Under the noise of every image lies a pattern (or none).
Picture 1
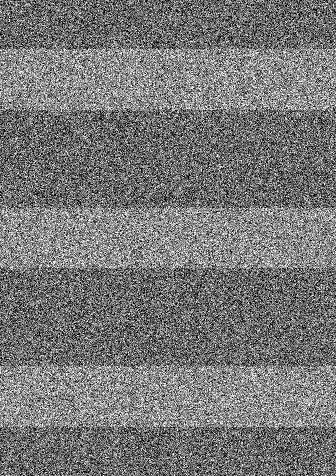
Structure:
horizontal stripes
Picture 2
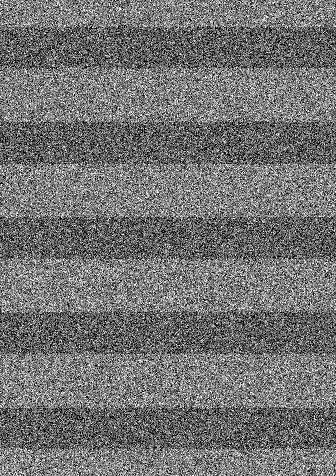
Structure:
horizontal stripes
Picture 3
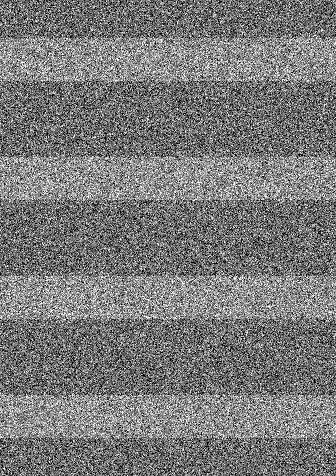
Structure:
horizontal stripes
